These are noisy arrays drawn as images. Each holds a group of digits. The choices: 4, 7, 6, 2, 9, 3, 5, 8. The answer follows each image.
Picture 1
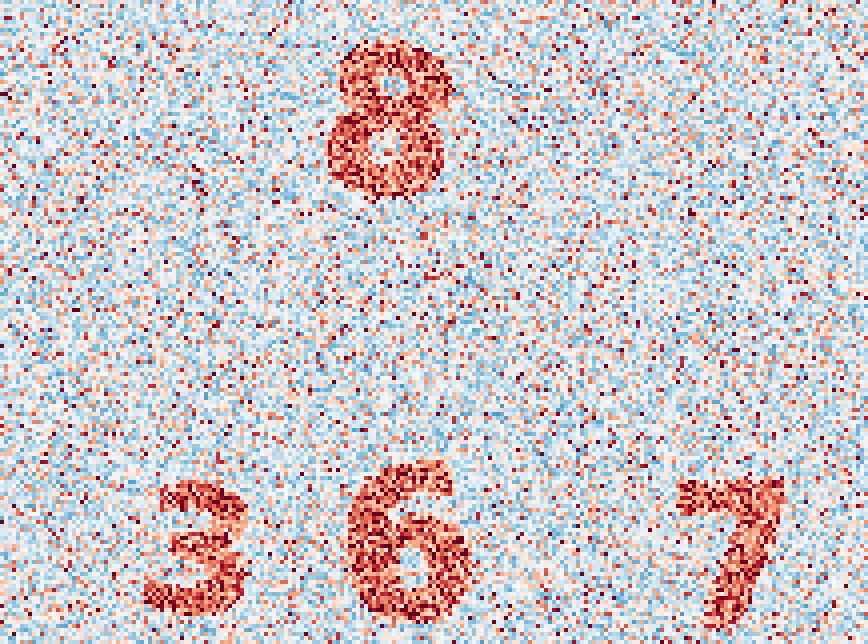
top middle: 8; bottom left: 3; bottom middle: 6; bottom right: 7
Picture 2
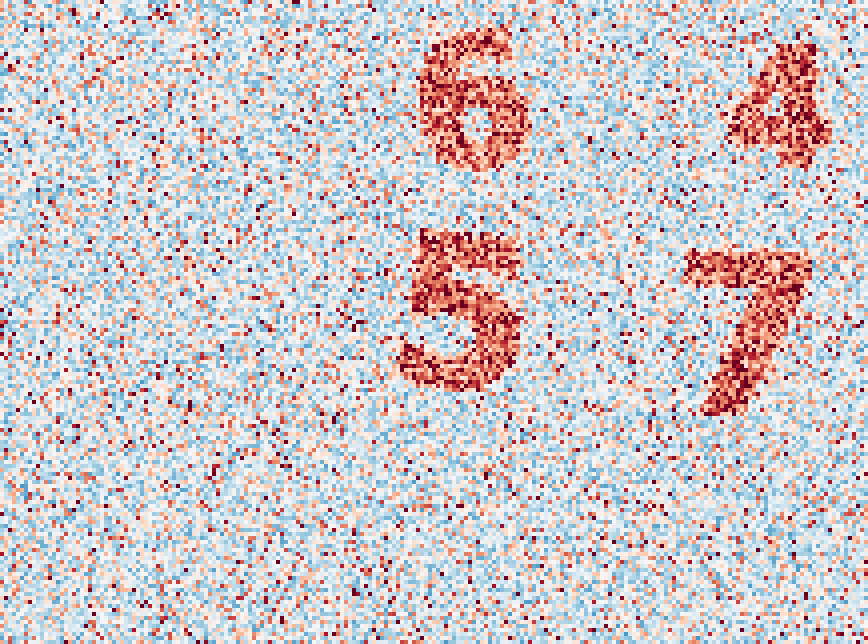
top middle: 6; top right: 4; centre: 5; middle right: 7
